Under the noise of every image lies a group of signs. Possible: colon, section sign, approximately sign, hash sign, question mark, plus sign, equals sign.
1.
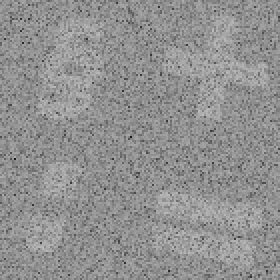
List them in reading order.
top left: section sign; top right: plus sign; bottom left: colon; bottom right: equals sign
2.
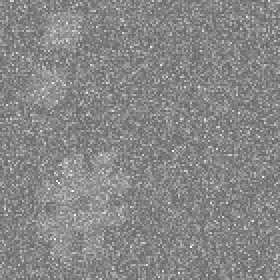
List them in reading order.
top left: colon; bottom left: hash sign
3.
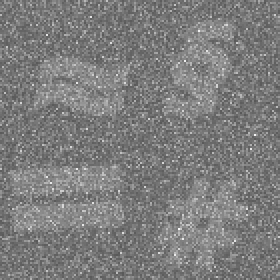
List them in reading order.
top left: approximately sign; top right: section sign; bottom left: equals sign; bottom right: hash sign
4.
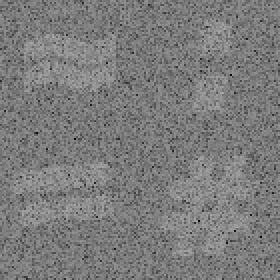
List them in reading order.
top left: approximately sign; top right: colon; bottom left: equals sign; bottom right: hash sign
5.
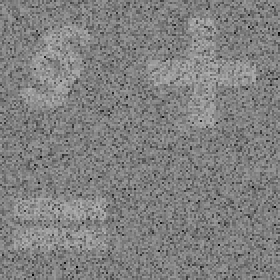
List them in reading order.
top left: section sign; top right: plus sign; bottom left: equals sign
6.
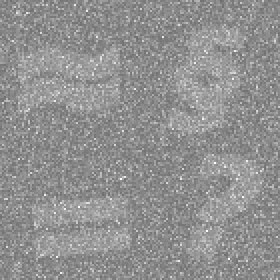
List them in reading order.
top left: approximately sign; top right: section sign; bottom left: equals sign; bottom right: question mark
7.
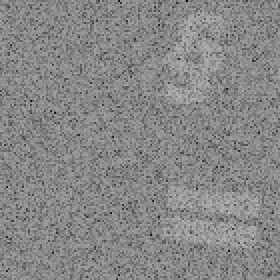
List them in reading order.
top right: section sign; bottom right: equals sign
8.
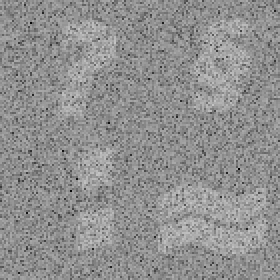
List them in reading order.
top left: question mark; top right: section sign; bottom left: colon; bottom right: approximately sign
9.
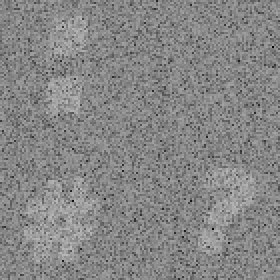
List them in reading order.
top left: colon; bottom left: hash sign; bottom right: question mark
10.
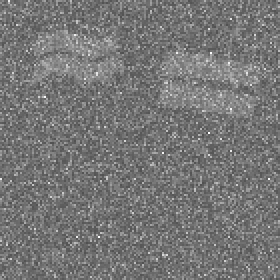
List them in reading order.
top left: approximately sign; top right: equals sign
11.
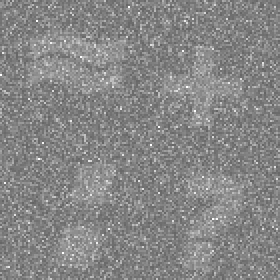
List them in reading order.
top left: approximately sign; top right: plus sign; bottom left: colon; bottom right: question mark
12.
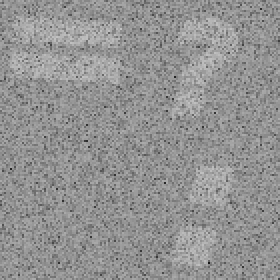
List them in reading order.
top left: equals sign; top right: question mark; bottom right: colon
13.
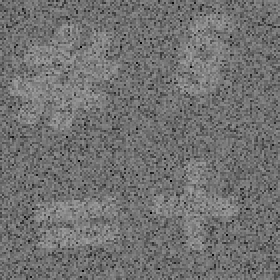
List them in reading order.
top left: hash sign; top right: section sign; bottom left: equals sign; bottom right: plus sign
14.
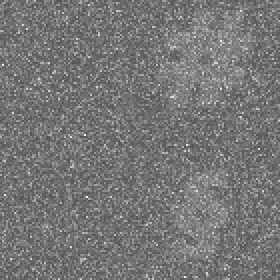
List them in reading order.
top right: hash sign; bottom right: section sign
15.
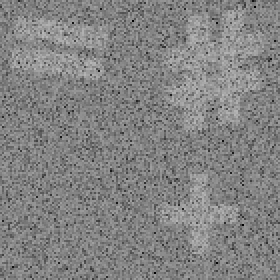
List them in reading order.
top left: equals sign; top right: hash sign; bottom right: plus sign
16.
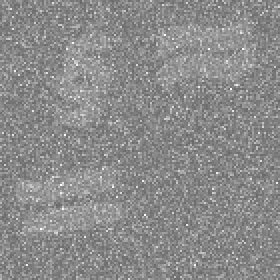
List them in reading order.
top left: section sign; top right: approximately sign; bottom left: equals sign
